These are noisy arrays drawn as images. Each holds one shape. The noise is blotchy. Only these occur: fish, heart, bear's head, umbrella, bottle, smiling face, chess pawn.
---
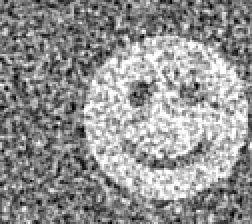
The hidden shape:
smiling face
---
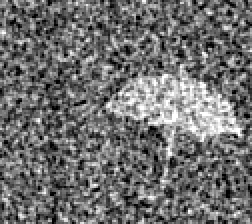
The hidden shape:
umbrella
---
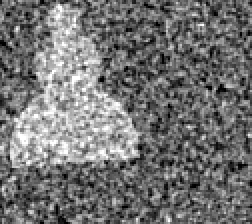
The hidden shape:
chess pawn
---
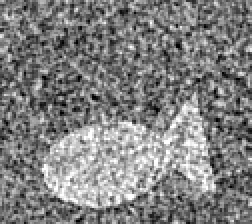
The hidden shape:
fish
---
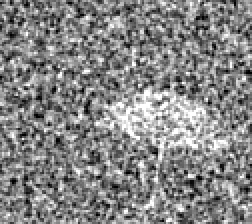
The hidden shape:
umbrella
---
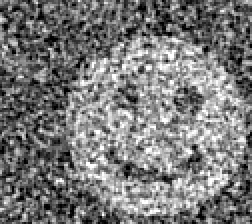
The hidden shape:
smiling face
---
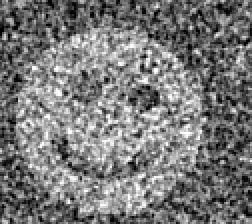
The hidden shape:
smiling face
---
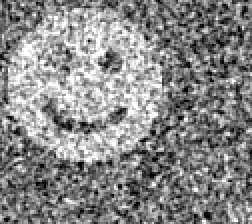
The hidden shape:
smiling face
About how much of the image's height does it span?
two thirds
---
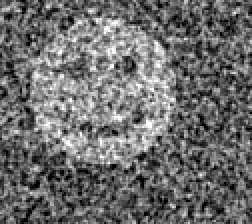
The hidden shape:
smiling face
